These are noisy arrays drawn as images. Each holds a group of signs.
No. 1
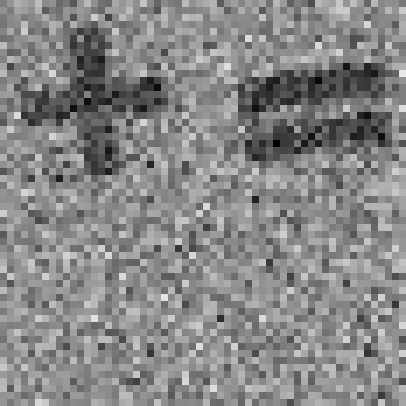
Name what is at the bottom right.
nothing
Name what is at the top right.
equals sign
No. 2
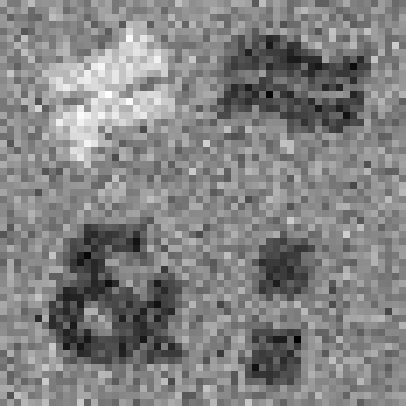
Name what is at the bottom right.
colon
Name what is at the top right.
approximately sign
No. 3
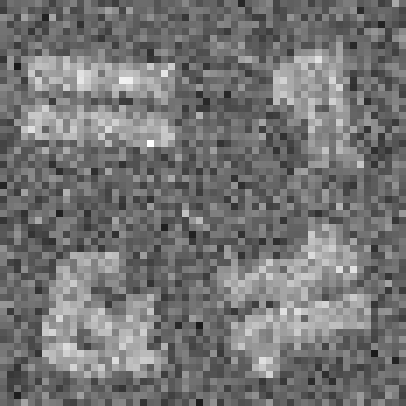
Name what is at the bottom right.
not-equal sign
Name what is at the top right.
pilcrow
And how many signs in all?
4
